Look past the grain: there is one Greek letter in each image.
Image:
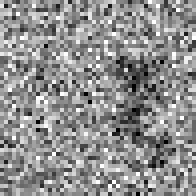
xi
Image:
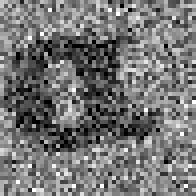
alpha
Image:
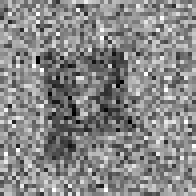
mu
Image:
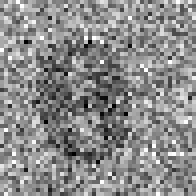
theta
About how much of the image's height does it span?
two thirds
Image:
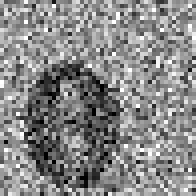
theta
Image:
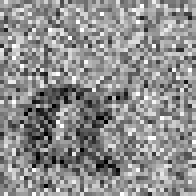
alpha
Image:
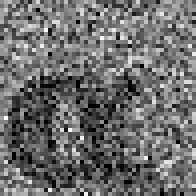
alpha
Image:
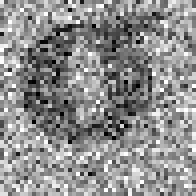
sigma
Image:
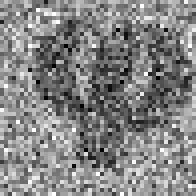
phi
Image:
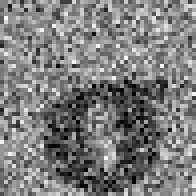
sigma
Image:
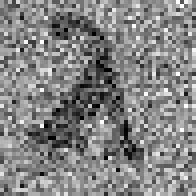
lambda
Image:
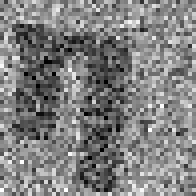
eta
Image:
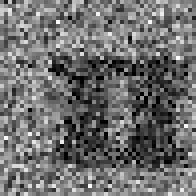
pi
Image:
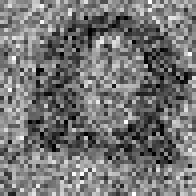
omega
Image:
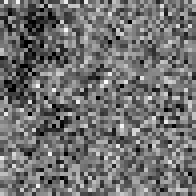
xi
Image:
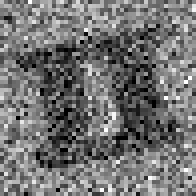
pi
